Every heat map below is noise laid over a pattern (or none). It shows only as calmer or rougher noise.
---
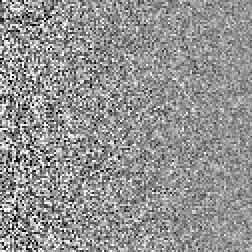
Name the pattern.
a smooth slope
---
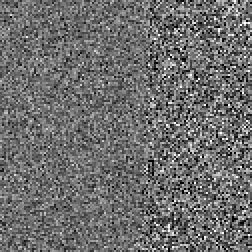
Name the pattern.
a sharp edge
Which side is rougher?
right
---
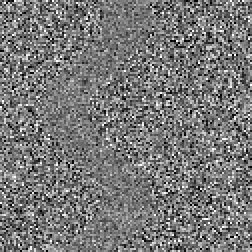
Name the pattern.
a wavy band
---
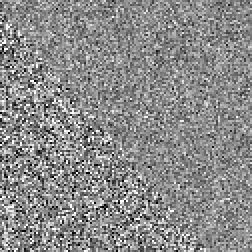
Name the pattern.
a sharp edge
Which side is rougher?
bottom left
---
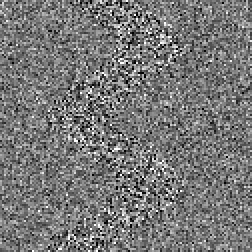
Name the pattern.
a wavy band
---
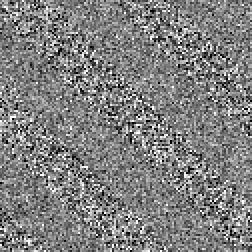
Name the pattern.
diagonal stripes
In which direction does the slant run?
top left to bottom right
